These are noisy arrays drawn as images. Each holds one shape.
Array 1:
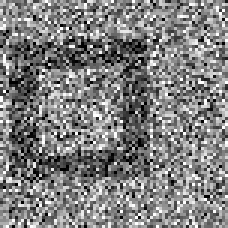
dark square frame
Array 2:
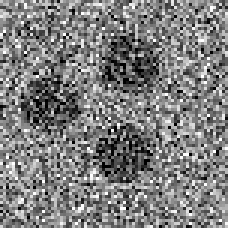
dark three dots
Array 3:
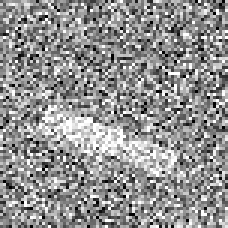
light bar
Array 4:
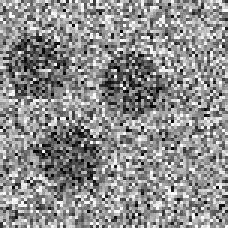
dark three dots
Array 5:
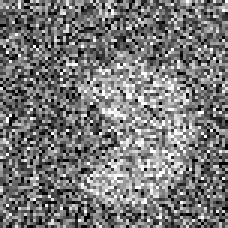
light disc with a wedge cut out
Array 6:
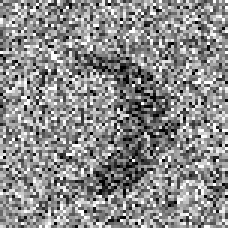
dark crescent
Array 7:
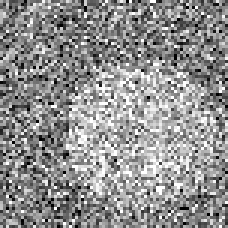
light disc
